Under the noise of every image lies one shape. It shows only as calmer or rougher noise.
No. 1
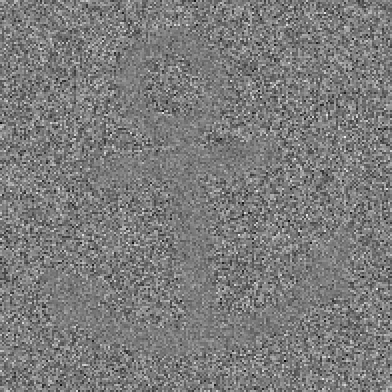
anchor
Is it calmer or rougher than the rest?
calmer
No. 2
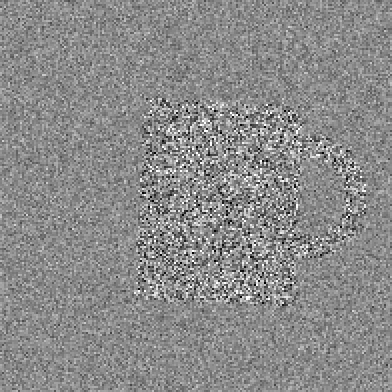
cup
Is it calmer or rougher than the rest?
rougher
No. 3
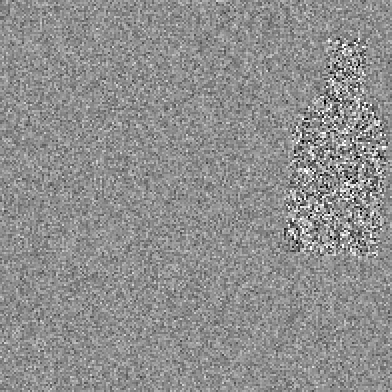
bottle
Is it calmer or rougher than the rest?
rougher
